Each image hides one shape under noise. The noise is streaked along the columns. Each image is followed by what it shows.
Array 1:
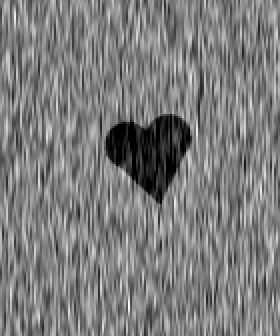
heart
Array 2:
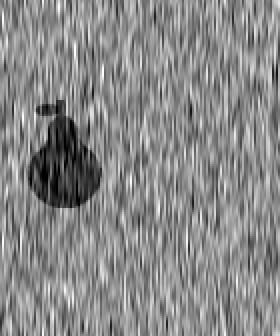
pear
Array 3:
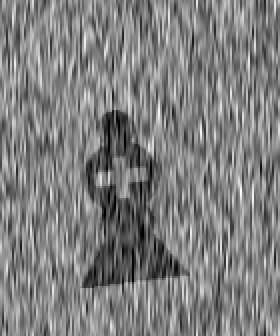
chess bishop
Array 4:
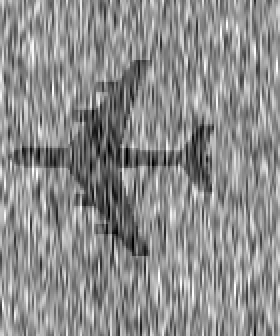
airplane
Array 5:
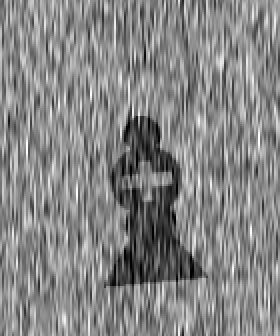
chess bishop
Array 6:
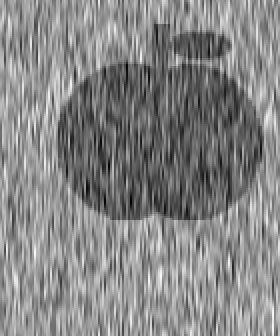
apple
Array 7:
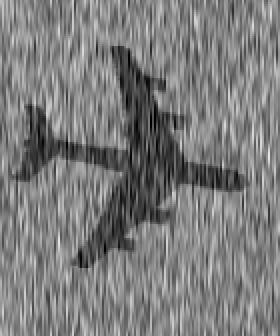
airplane
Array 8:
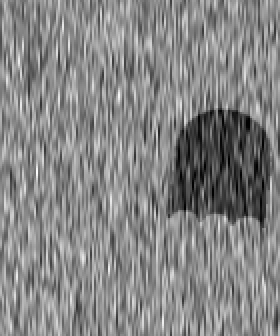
ghost
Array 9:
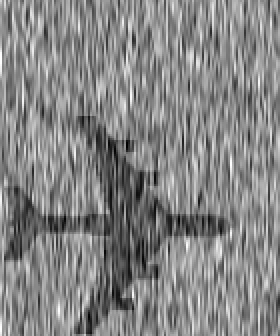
airplane
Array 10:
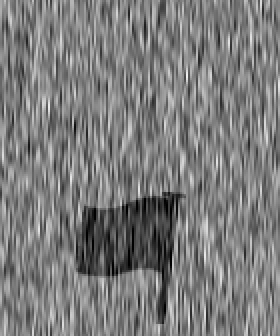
flag
